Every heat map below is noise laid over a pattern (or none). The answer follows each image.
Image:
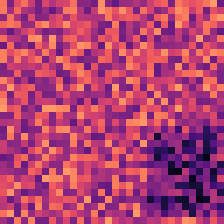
one block
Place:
bottom right
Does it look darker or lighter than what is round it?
darker
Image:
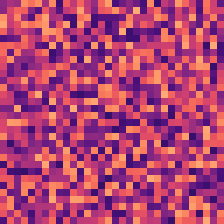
only noise
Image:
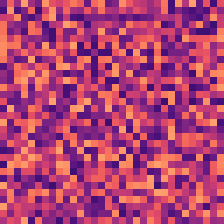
only noise
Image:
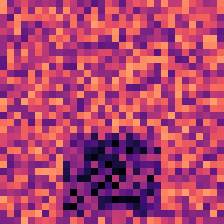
one block
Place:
bottom middle
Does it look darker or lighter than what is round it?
darker
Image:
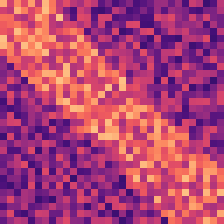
a diagonal band
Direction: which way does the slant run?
top left to bottom right
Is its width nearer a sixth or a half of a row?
a half
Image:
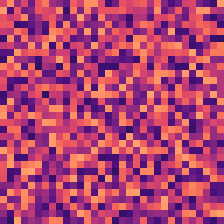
only noise
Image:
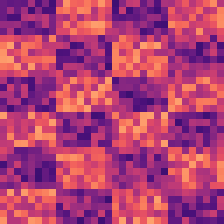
a checkerboard
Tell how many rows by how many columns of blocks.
6 by 4
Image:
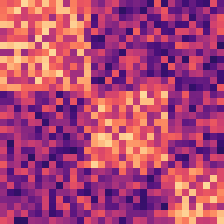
blocks along the diagonal
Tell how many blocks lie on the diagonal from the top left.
3
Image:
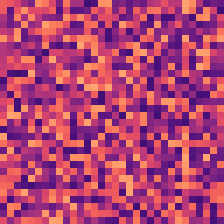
only noise
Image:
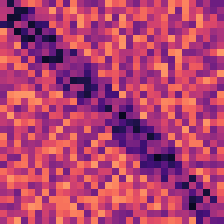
a diagonal band
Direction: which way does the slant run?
top left to bottom right
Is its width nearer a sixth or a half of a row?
a sixth
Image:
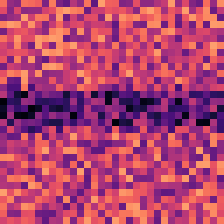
one band of rows
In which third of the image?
middle
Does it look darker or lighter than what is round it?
darker
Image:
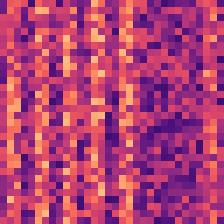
bands of columns
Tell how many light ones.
6
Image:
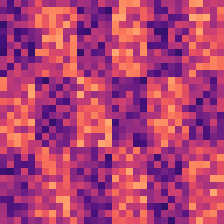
a checkerboard
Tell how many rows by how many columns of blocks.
3 by 6
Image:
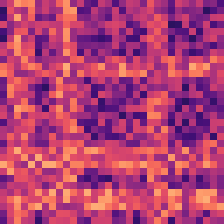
bands of rows crossing bands of columns
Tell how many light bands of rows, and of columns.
3 and 3
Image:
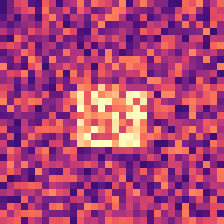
one block
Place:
centre
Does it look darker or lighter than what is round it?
lighter
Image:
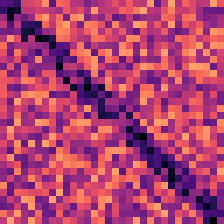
a diagonal band
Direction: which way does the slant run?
top left to bottom right
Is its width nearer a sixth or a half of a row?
a sixth
